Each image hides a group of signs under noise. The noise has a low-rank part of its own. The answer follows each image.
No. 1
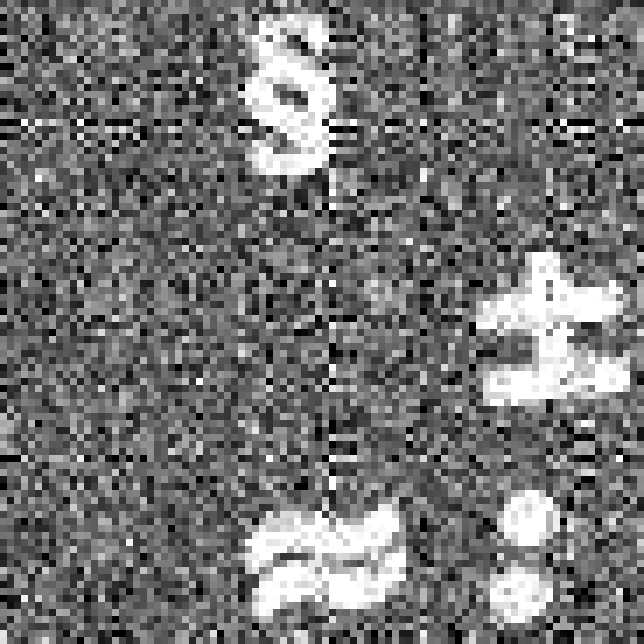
top middle: section sign; middle right: plus-minus sign; bottom middle: approximately sign; bottom right: colon
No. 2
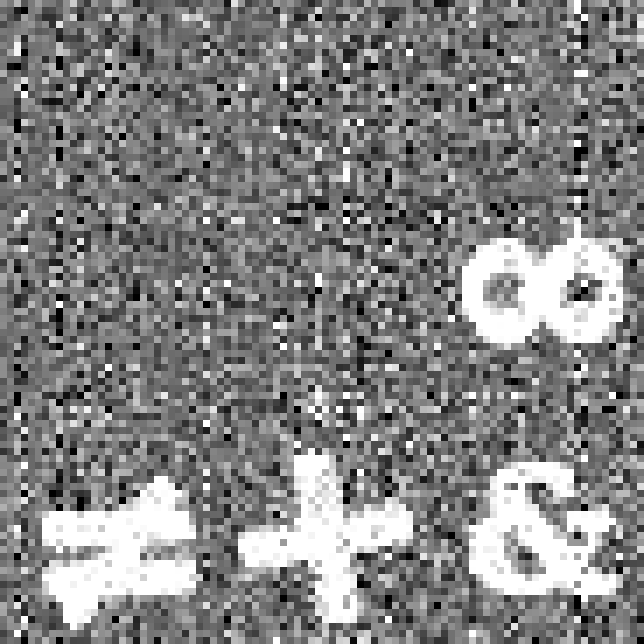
middle right: infinity sign; bottom left: not-equal sign; bottom middle: plus sign; bottom right: ampersand
